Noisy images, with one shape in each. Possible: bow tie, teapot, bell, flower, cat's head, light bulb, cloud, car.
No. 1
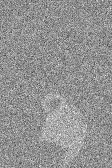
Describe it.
light teapot, bottom middle
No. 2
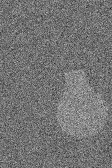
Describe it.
light light bulb
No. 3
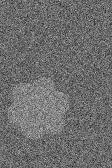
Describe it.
light flower
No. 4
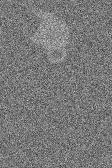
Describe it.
light teapot, top middle
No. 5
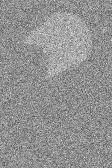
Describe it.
light cat's head
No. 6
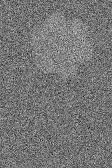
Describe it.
light flower
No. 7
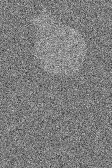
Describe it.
light light bulb
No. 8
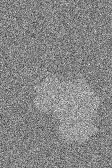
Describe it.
light car
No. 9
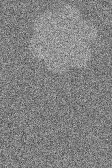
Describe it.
light flower
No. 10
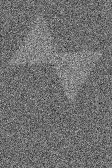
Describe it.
light bow tie
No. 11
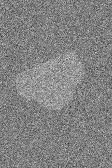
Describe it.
light cloud
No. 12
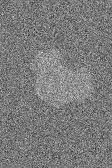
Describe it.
light car
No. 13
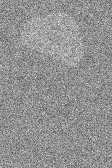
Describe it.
light cloud
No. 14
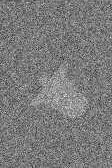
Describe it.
light bell
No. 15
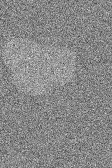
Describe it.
light cloud
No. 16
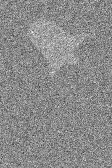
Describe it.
light bell
